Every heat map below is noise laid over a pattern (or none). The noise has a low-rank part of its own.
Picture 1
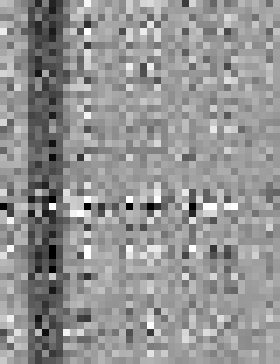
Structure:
one band of columns
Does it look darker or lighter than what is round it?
darker
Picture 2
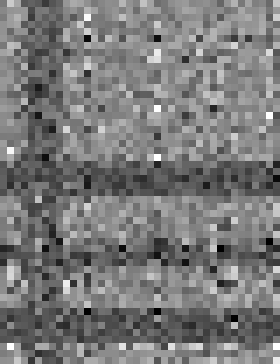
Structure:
bands of rows crossing bands of columns
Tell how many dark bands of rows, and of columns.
3 and 1
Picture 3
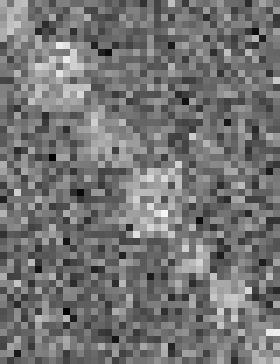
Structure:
blocks along the diagonal
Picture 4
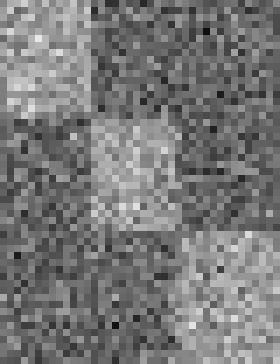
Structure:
blocks along the diagonal
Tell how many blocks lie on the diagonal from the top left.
3
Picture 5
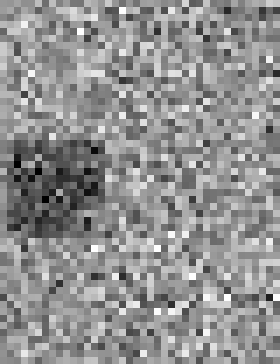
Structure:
one block
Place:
middle left
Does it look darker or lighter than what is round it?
darker
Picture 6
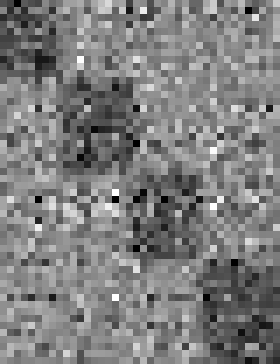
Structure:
blocks along the diagonal
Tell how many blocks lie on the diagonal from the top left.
4
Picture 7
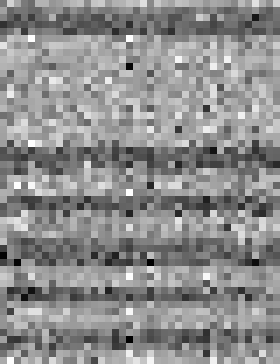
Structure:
bands of rows
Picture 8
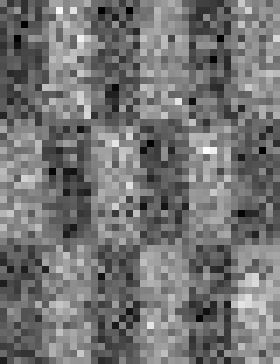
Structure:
a checkerboard
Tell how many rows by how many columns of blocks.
3 by 6
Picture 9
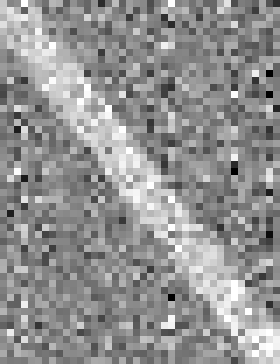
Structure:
a diagonal band
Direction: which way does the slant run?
top left to bottom right
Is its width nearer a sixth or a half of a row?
a sixth
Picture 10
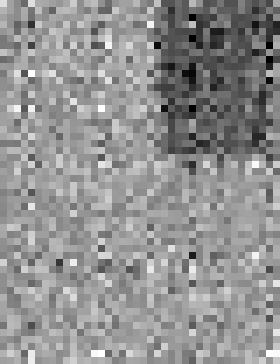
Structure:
one block
